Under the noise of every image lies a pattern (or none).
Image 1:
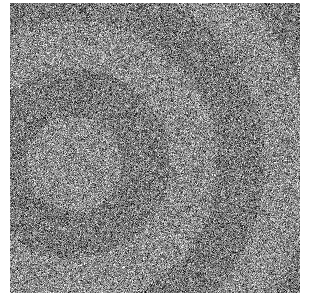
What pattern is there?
rings round one point
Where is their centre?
middle left
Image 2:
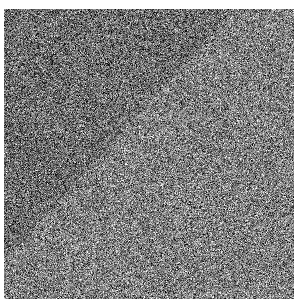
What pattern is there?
a sharp edge
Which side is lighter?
bottom right
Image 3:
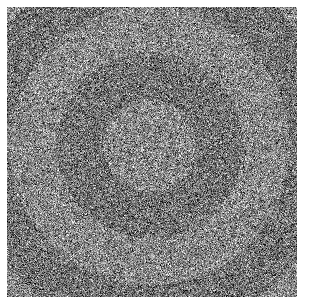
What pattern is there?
rings round one point
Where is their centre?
centre
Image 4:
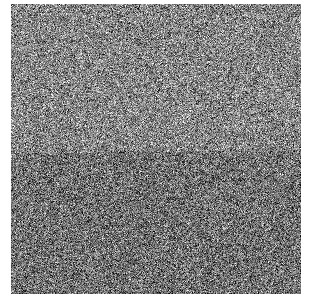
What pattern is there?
a sharp edge
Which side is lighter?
top
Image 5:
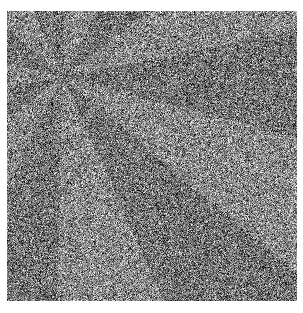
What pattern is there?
spokes from one point
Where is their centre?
top left
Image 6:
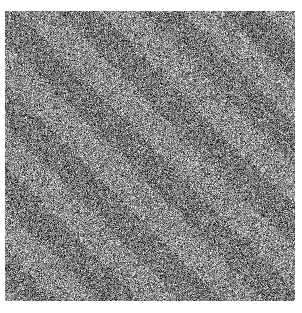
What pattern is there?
diagonal stripes
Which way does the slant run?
top left to bottom right
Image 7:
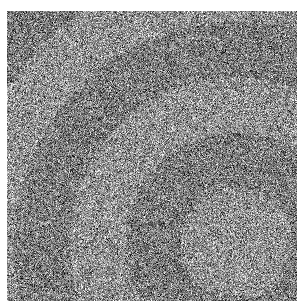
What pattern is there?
rings round one point
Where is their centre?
bottom right
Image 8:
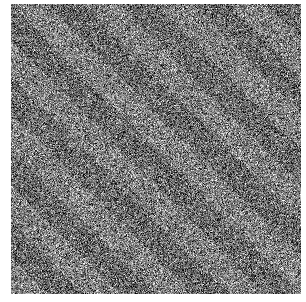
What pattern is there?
diagonal stripes
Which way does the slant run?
top left to bottom right
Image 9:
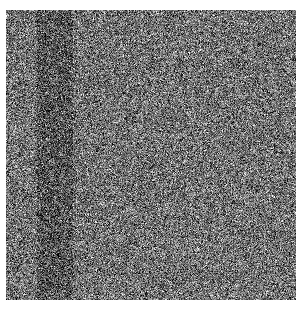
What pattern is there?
one vertical stripe
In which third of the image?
left
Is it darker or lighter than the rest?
darker
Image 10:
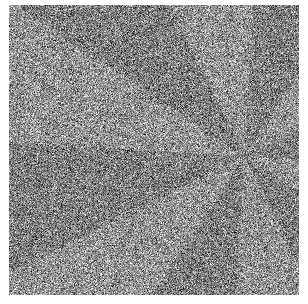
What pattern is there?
spokes from one point
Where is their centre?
middle right
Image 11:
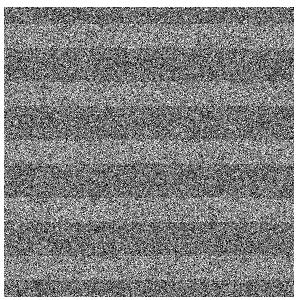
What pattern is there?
horizontal stripes
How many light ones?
5
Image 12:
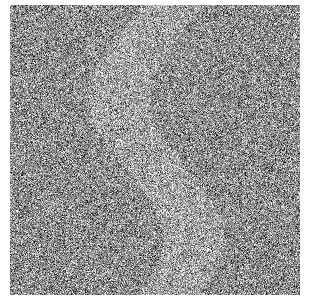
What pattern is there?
a wavy band
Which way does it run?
top to bottom
